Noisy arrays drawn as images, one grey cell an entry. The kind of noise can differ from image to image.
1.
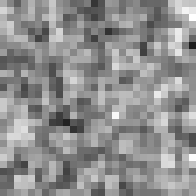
blotchy
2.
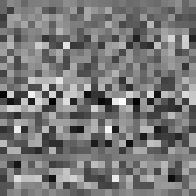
rows of uneven size
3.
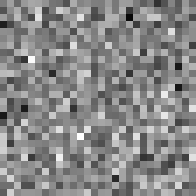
low rank plus noise
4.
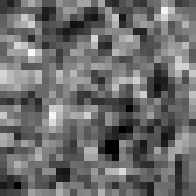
blotchy
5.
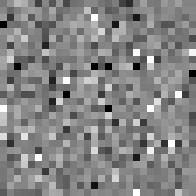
heavy tails
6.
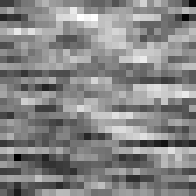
streaked along the rows
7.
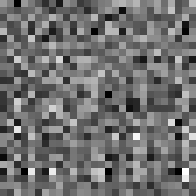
low rank plus noise
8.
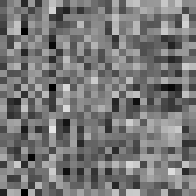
low rank plus noise
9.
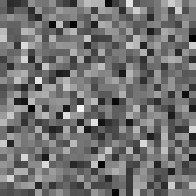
independent entries
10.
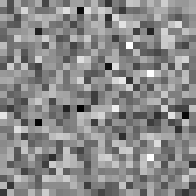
independent entries
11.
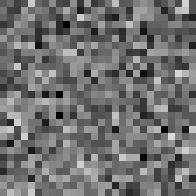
independent entries
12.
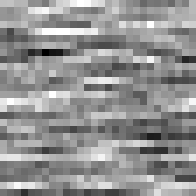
streaked along the rows
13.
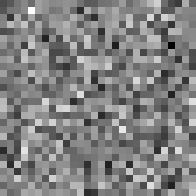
independent entries
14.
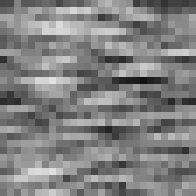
streaked along the rows
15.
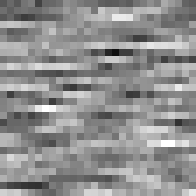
streaked along the rows
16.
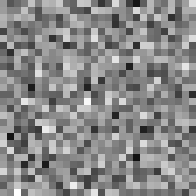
independent entries
